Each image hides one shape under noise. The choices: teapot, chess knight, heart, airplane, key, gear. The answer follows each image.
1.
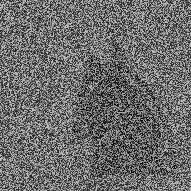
chess knight
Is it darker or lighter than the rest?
darker
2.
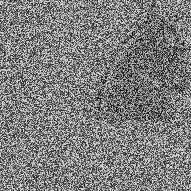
chess knight
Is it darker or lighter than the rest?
darker
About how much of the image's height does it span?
two thirds
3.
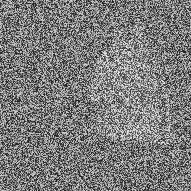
chess knight
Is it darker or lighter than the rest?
lighter
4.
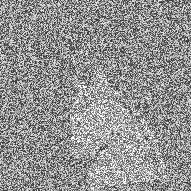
chess knight
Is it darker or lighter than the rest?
lighter
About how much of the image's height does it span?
two thirds
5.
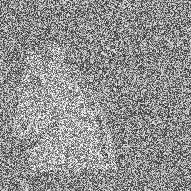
chess knight
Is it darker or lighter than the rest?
lighter
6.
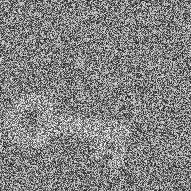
key
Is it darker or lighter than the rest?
lighter
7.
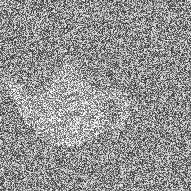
teapot
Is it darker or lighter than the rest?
lighter
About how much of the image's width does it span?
two thirds
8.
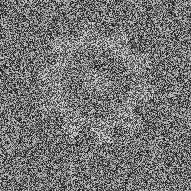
gear
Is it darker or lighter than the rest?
lighter
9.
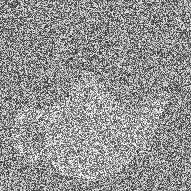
teapot
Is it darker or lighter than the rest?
lighter
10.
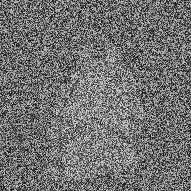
chess knight
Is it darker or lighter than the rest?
lighter
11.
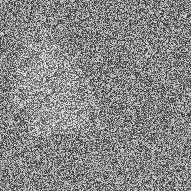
chess knight
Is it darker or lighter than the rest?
lighter
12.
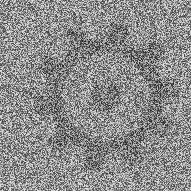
gear
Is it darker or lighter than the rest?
darker
